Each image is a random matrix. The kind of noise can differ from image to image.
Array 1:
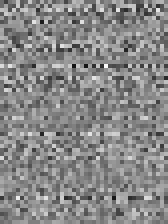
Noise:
rows of uneven size
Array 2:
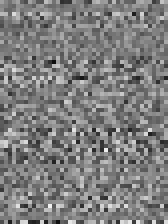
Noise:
rows of uneven size
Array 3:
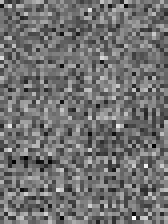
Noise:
low rank plus noise
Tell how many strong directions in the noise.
three or four
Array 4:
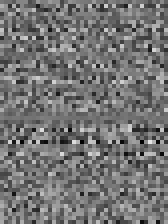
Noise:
rows of uneven size
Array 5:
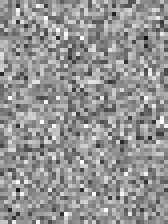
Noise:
independent entries
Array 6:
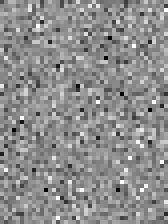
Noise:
heavy tails
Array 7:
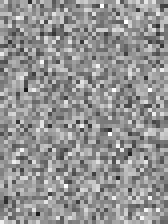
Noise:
independent entries
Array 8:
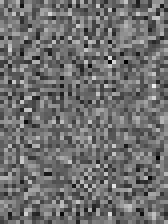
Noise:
low rank plus noise
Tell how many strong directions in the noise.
three or four
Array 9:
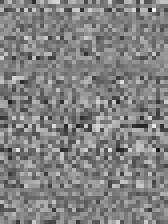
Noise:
rows of uneven size
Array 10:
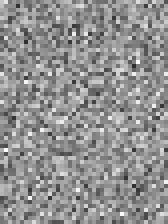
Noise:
low rank plus noise
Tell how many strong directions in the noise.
five to eight
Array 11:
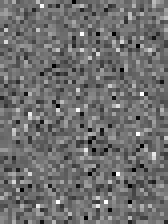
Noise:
heavy tails
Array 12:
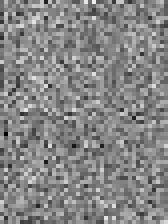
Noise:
low rank plus noise
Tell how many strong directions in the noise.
three or four
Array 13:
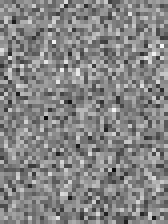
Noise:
independent entries
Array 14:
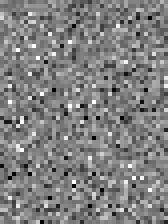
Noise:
heavy tails
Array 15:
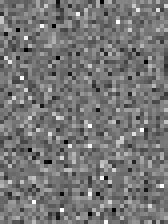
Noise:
heavy tails
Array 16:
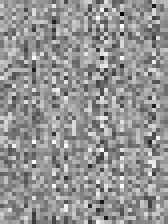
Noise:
columns of uneven size
